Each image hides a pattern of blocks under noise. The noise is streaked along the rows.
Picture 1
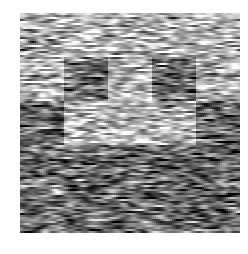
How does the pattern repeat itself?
left and right mirror each other
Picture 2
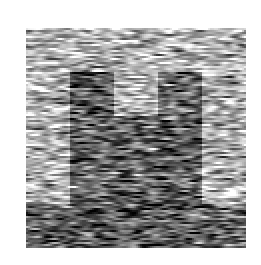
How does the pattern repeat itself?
left and right mirror each other
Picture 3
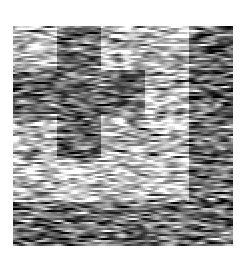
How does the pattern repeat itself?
mirrored about the diagonal from the top left
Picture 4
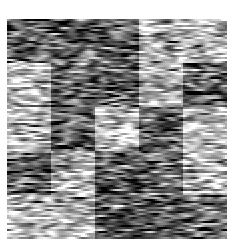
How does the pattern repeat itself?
the same after a half turn
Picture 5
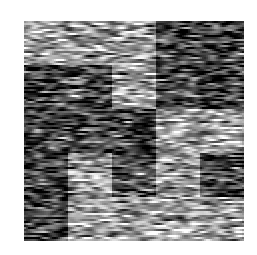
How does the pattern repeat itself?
no symmetry
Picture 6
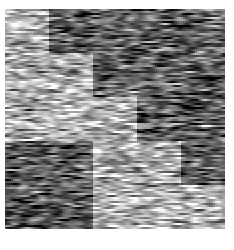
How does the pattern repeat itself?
mirrored about the diagonal from the bottom left
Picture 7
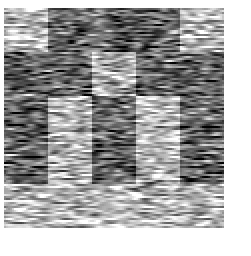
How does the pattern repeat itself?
left and right mirror each other
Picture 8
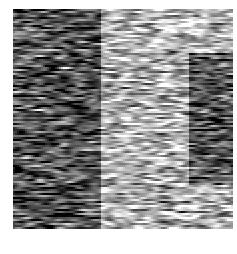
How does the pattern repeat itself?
top and bottom mirror each other
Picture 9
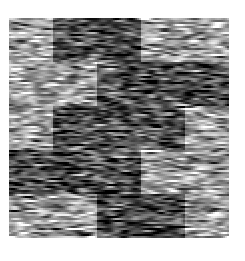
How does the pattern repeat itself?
the same after a half turn
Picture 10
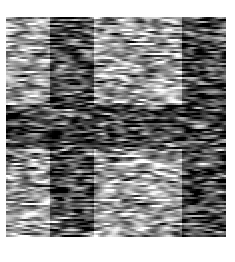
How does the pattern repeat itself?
top and bottom mirror each other
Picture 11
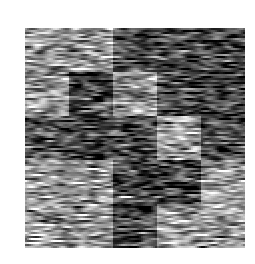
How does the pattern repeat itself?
mirrored about the diagonal from the bottom left
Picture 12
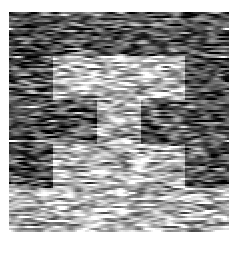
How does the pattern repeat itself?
left and right mirror each other
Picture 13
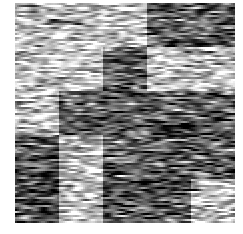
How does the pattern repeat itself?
mirrored about the diagonal from the top left
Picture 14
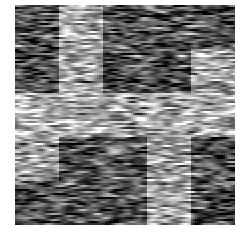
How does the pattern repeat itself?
the same after a half turn
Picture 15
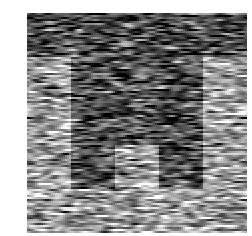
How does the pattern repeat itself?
left and right mirror each other
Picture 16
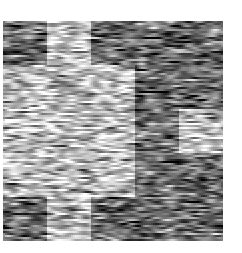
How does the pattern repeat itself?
top and bottom mirror each other
